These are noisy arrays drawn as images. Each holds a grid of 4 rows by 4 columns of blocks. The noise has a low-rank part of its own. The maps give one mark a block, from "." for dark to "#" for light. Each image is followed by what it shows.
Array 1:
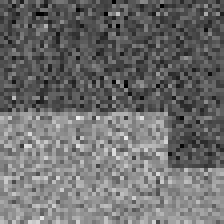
. . . .
. . . .
# # # .
# # # #
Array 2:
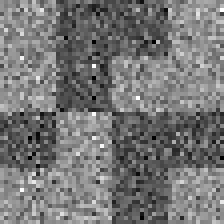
# . . #
# . # #
. # . .
# # . #
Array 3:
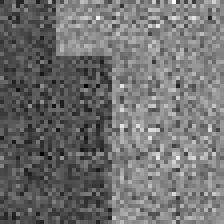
. # # #
. . # #
. . # #
. . # #
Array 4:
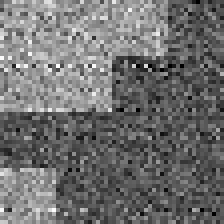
# # # .
# # . .
. . . .
# . . .
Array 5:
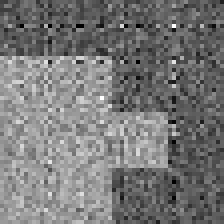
. . . .
# # . .
# # # .
# # . .
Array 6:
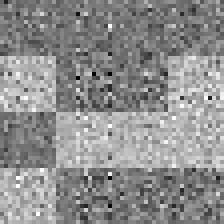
. . . .
# . . #
. # # #
# . . .
